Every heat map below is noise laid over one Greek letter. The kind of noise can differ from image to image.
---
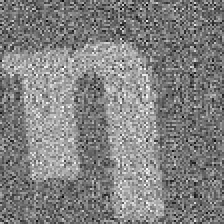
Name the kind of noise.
low rank plus noise
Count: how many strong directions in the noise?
three or four
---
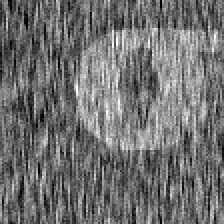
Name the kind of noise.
streaked along the columns
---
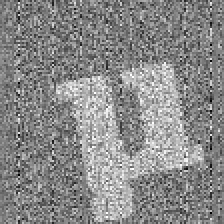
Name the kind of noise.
columns of uneven size
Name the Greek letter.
mu
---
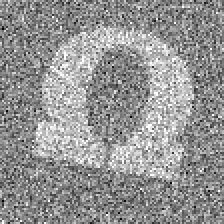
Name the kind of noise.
independent entries
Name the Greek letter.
omega
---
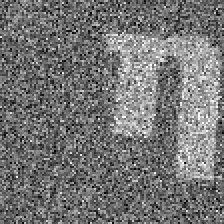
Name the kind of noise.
independent entries
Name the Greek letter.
eta
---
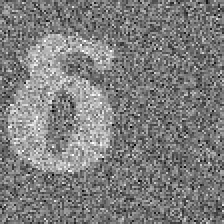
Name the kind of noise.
independent entries
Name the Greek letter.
delta
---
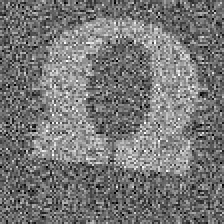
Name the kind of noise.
low rank plus noise
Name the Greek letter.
omega
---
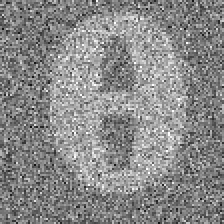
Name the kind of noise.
independent entries
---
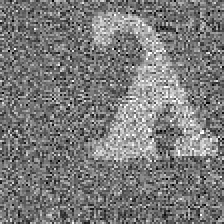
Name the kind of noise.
low rank plus noise
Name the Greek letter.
lambda
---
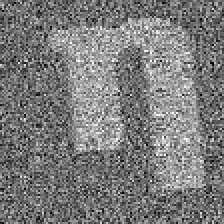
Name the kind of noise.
low rank plus noise
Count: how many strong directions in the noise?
five to eight
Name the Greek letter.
eta
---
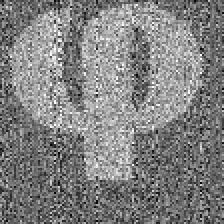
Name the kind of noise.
columns of uneven size
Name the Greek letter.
phi
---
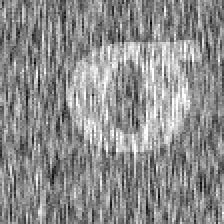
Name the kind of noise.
streaked along the columns
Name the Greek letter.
sigma
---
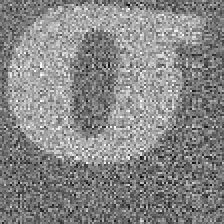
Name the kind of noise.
low rank plus noise
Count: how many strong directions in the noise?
two
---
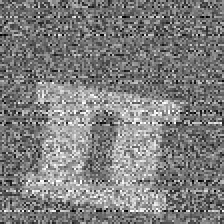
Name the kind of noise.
rows of uneven size
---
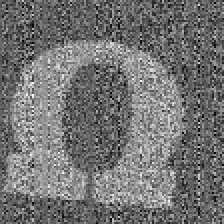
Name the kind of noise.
columns of uneven size
